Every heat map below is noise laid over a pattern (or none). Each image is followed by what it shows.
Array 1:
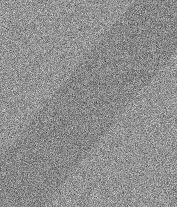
a diagonal band
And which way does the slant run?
bottom left to top right
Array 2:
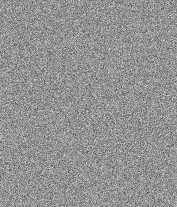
only noise
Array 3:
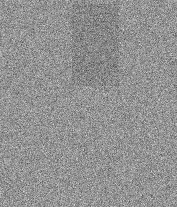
one block
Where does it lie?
top middle
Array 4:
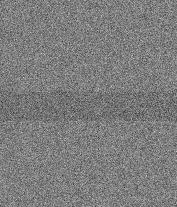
one band of rows
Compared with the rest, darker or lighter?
darker
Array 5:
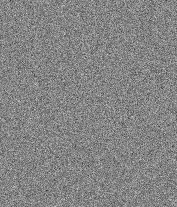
only noise
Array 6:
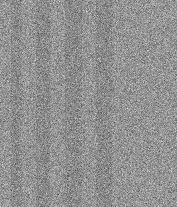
bands of columns
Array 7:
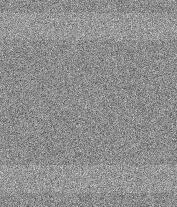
bands of rows
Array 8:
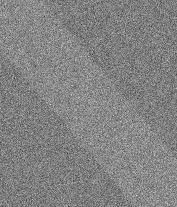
a diagonal band
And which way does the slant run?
top left to bottom right
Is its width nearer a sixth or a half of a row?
a half
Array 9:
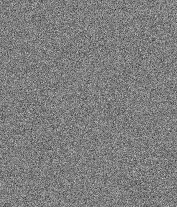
only noise
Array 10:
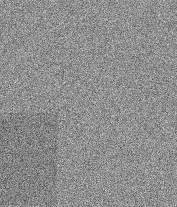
one block
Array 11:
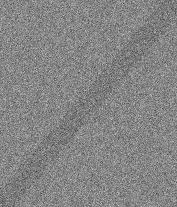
a diagonal band
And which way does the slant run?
bottom left to top right
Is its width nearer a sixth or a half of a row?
a sixth
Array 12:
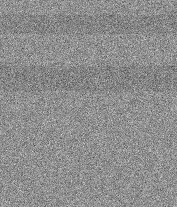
bands of rows
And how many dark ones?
2
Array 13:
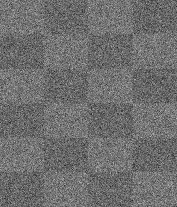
a checkerboard
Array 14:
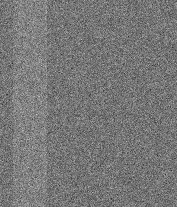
one band of columns
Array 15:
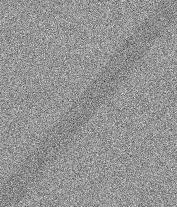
a diagonal band
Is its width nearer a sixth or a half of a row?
a sixth
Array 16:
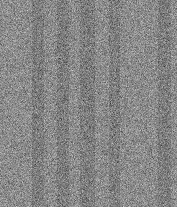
bands of columns
